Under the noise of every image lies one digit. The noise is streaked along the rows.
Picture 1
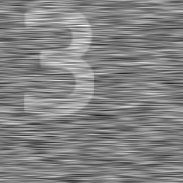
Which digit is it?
3
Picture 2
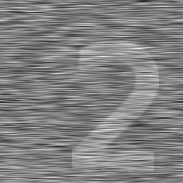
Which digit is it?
2
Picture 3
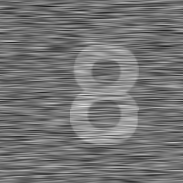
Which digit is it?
8
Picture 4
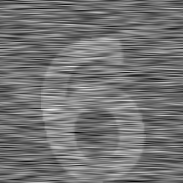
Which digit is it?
6
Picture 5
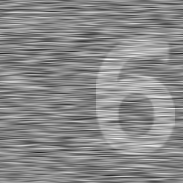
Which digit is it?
6
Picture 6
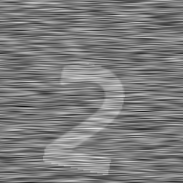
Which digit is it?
2
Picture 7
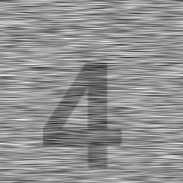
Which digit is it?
4
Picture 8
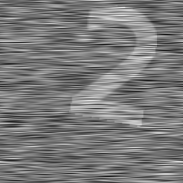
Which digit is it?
2
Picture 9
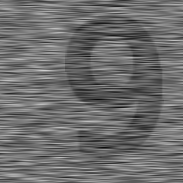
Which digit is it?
9
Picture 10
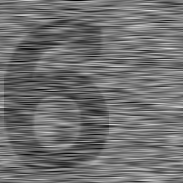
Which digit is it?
6
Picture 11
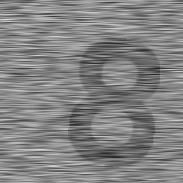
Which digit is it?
8
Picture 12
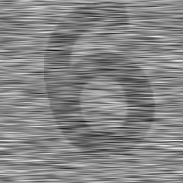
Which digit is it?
6
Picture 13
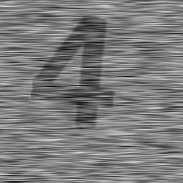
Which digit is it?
4
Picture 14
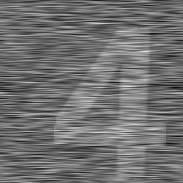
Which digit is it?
4
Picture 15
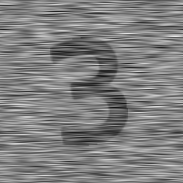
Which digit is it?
3
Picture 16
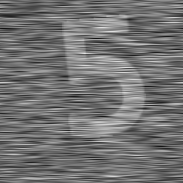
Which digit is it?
5
